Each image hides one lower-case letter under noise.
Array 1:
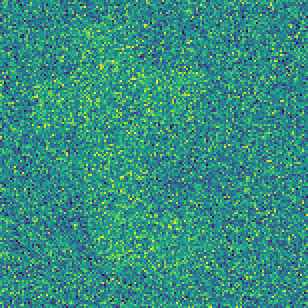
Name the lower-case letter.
t
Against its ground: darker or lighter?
lighter
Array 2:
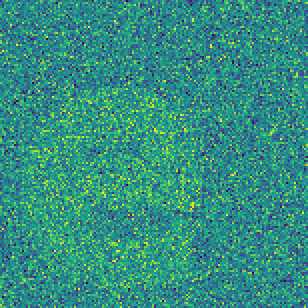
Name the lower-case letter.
e
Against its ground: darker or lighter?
lighter
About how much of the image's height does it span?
two thirds
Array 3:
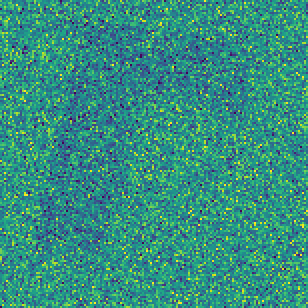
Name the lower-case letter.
r
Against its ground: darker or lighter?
darker
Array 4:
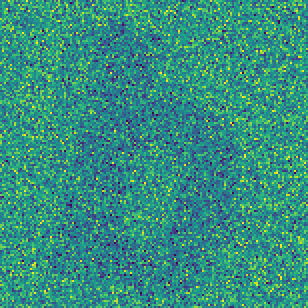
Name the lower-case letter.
b
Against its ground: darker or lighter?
darker
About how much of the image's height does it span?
nearly all
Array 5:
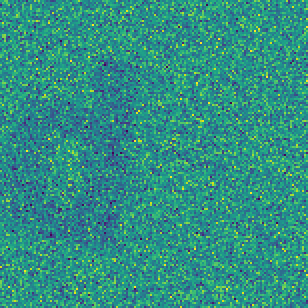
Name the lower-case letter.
d
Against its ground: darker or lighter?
darker
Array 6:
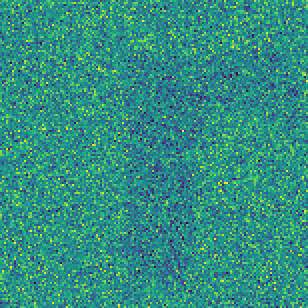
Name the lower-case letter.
r
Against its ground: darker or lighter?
darker
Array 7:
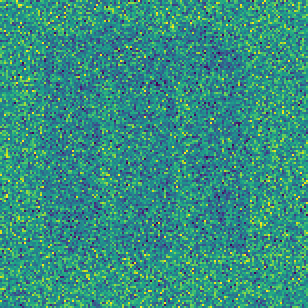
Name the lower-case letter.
m
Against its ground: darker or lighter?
darker
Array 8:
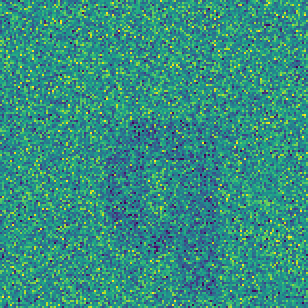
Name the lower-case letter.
q
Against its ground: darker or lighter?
darker
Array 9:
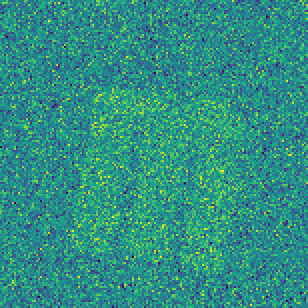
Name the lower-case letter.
m
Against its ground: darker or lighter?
lighter
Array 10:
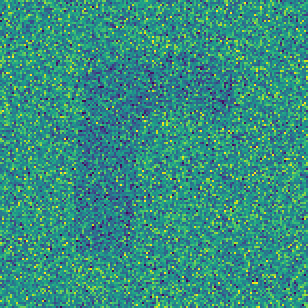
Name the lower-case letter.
r
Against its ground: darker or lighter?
darker
